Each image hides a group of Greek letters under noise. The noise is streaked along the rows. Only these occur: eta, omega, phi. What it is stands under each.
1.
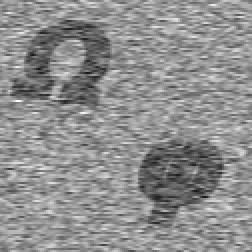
top left: dark omega; bottom right: dark phi
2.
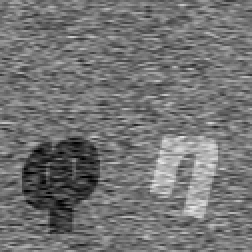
bottom left: dark phi; bottom right: light eta
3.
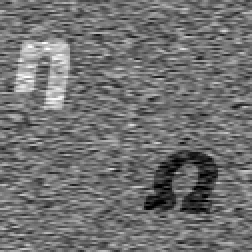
top left: light eta; bottom right: dark omega
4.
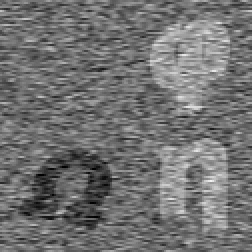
top right: light phi; bottom left: dark omega; bottom right: light eta
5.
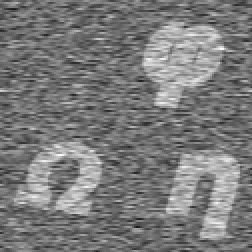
top right: light phi; bottom left: light omega; bottom right: light eta
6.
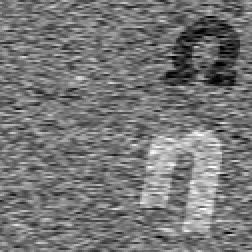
top right: dark omega; bottom right: light eta
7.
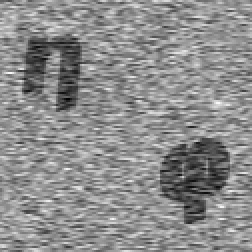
top left: dark eta; bottom right: dark phi
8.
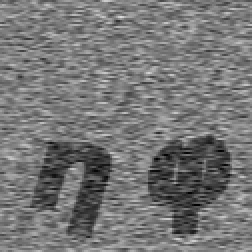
bottom left: dark eta; bottom right: dark phi
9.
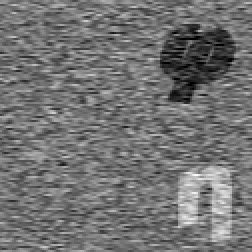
top right: dark phi; bottom right: light eta
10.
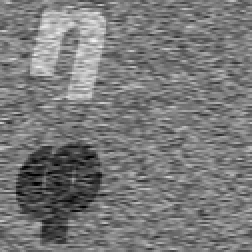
top left: light eta; bottom left: dark phi
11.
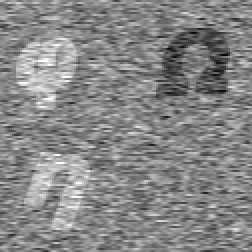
top left: light phi; top right: dark omega; bottom left: light eta
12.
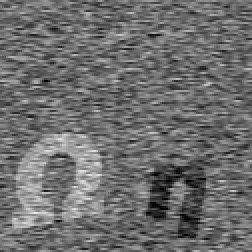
bottom left: light omega; bottom right: dark eta
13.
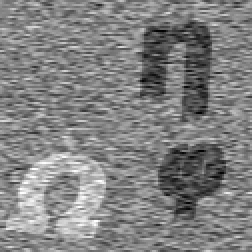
top right: dark eta; bottom left: light omega; bottom right: dark phi
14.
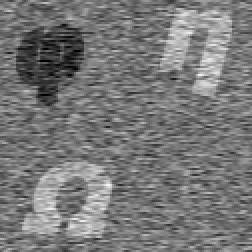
top left: dark phi; top right: light eta; bottom left: light omega
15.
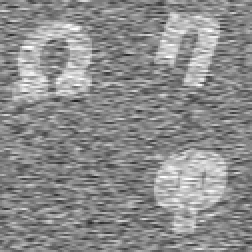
top left: light omega; top right: light eta; bottom right: light phi
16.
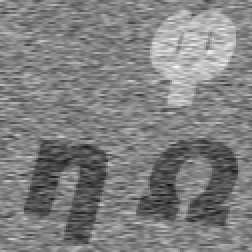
top right: light phi; bottom left: dark eta; bottom right: dark omega
